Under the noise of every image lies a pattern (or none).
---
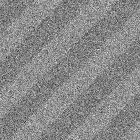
diagonal stripes
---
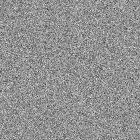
only noise
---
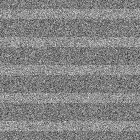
horizontal stripes
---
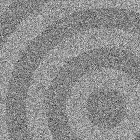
rings round one point
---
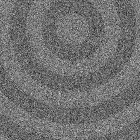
rings round one point
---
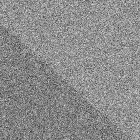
a sharp edge
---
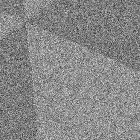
spokes from one point
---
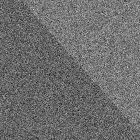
a sharp edge
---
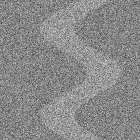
a wavy band
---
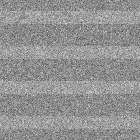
horizontal stripes
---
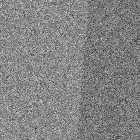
a sharp edge
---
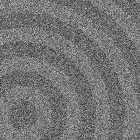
rings round one point
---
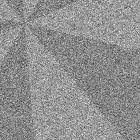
spokes from one point
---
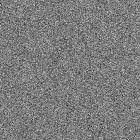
only noise
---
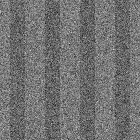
vertical stripes
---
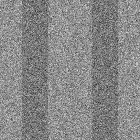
vertical stripes
